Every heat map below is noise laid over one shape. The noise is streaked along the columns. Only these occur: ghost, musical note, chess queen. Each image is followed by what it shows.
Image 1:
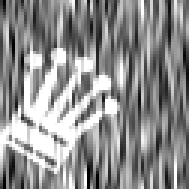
chess queen
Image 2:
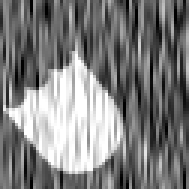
ghost
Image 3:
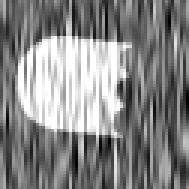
ghost
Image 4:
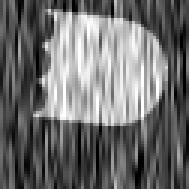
ghost
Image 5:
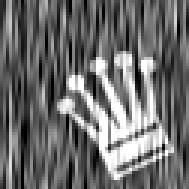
chess queen
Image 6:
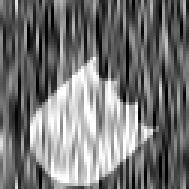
ghost
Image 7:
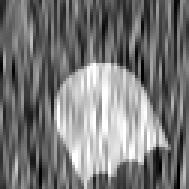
ghost
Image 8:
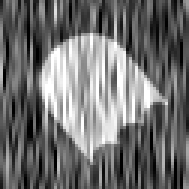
ghost
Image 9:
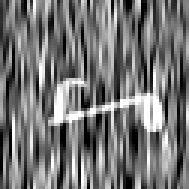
musical note
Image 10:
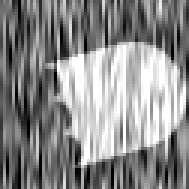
ghost
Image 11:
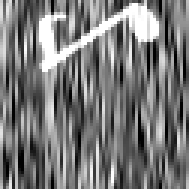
musical note
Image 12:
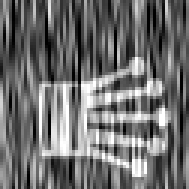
chess queen
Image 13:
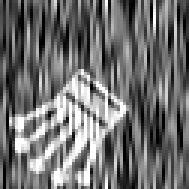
chess queen
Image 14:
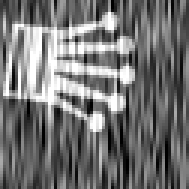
chess queen
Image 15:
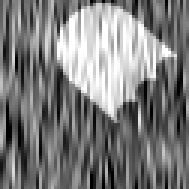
ghost
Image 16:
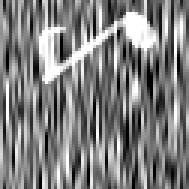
musical note
